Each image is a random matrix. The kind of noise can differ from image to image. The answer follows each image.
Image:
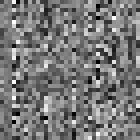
columns of uneven size
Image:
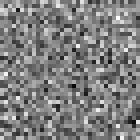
independent entries
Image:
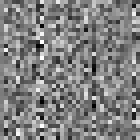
columns of uneven size
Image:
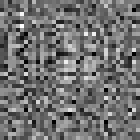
low rank plus noise
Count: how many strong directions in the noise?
two
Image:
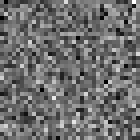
independent entries
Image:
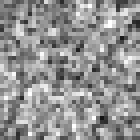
blotchy
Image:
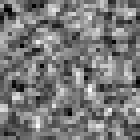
blotchy
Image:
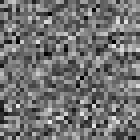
low rank plus noise
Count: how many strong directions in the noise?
three or four
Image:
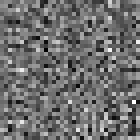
low rank plus noise
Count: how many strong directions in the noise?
five to eight
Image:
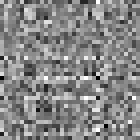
low rank plus noise
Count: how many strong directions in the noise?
two
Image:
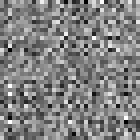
low rank plus noise
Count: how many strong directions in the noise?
three or four
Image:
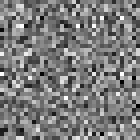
low rank plus noise
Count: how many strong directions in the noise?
three or four
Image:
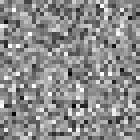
independent entries
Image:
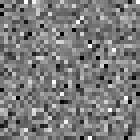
heavy tails
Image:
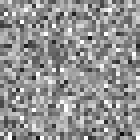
independent entries
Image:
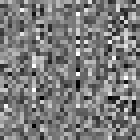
columns of uneven size
